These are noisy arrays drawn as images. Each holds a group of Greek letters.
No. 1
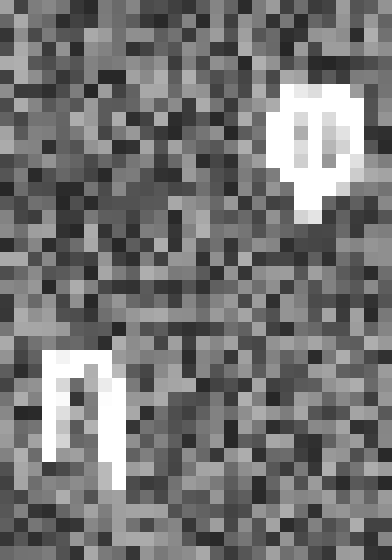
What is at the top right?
phi
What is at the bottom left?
eta
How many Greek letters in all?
2
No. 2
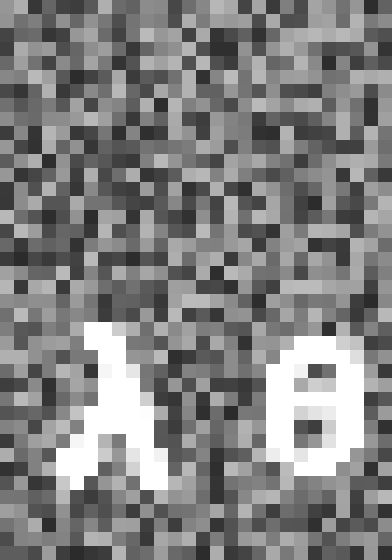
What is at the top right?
nothing
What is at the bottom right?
theta
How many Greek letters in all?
2
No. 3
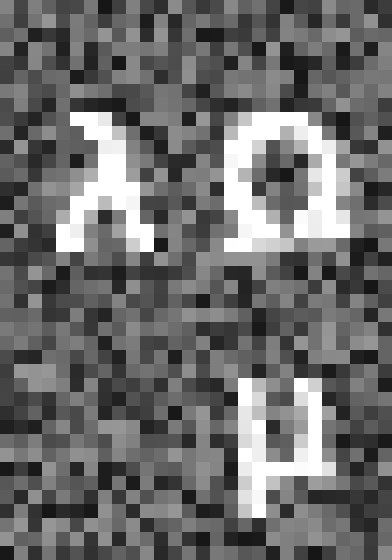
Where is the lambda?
top left
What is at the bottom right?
mu
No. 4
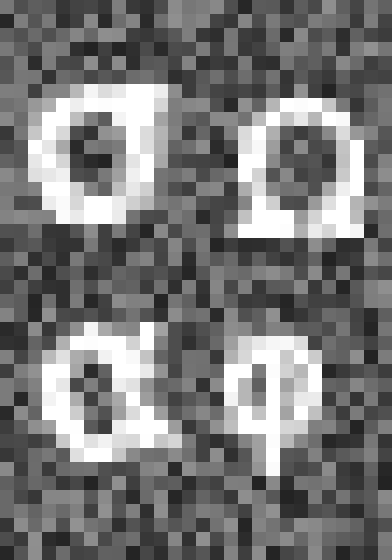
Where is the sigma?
top left
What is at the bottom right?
phi
